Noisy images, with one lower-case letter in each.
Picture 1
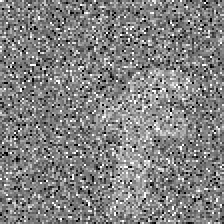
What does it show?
light f
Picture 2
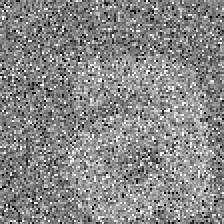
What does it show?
light a
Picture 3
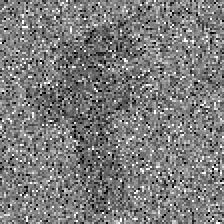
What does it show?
dark f
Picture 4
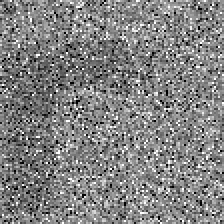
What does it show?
dark r
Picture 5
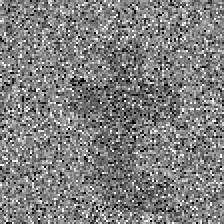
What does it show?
dark t
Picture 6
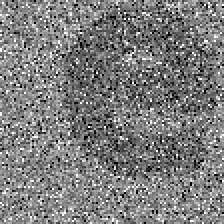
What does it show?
dark e
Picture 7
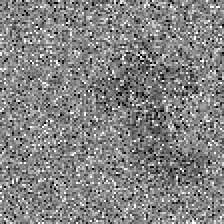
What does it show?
dark t
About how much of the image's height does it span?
two thirds
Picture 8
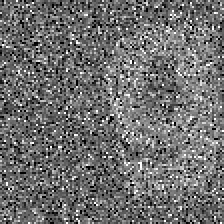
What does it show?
light g
